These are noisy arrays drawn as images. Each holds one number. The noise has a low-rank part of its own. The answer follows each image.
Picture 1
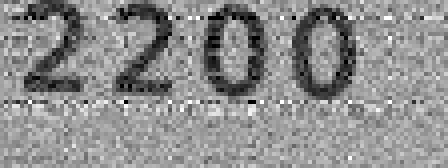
2200
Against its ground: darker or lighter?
darker
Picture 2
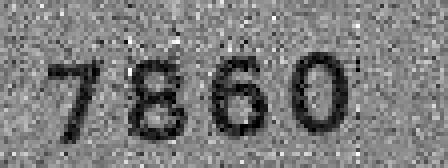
7860
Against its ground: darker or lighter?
darker
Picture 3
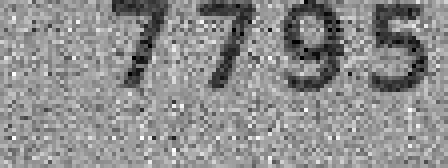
7795
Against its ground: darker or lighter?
darker
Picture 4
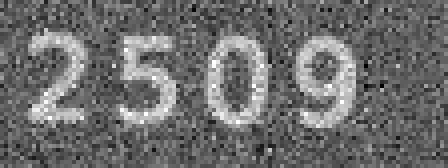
2509
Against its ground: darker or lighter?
lighter
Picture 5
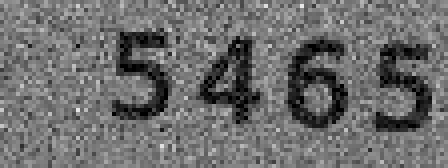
5465
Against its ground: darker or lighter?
darker
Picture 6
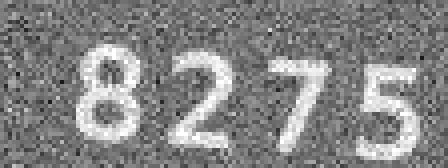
8275
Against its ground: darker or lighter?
lighter
